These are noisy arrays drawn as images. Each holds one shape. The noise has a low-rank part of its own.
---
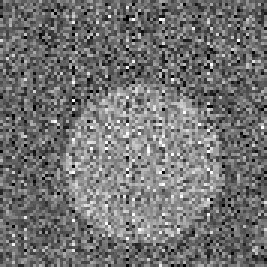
disc
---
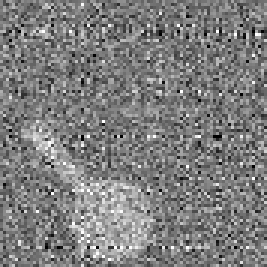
lollipop
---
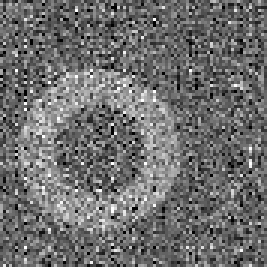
ring
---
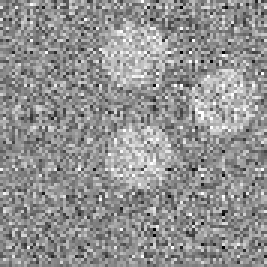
three dots
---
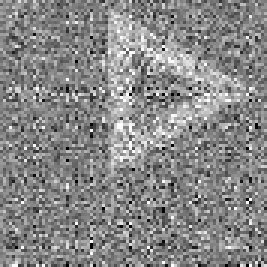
triangle frame
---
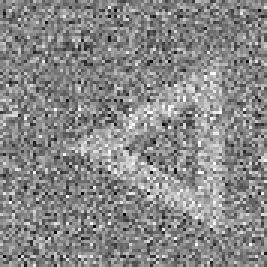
triangle frame
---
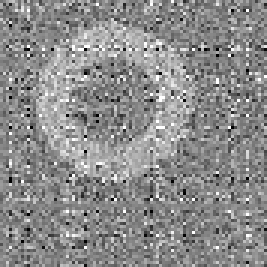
ring
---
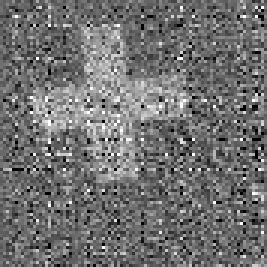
cross
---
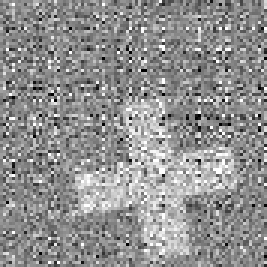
cross
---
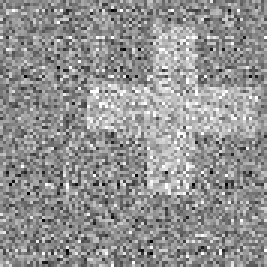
cross
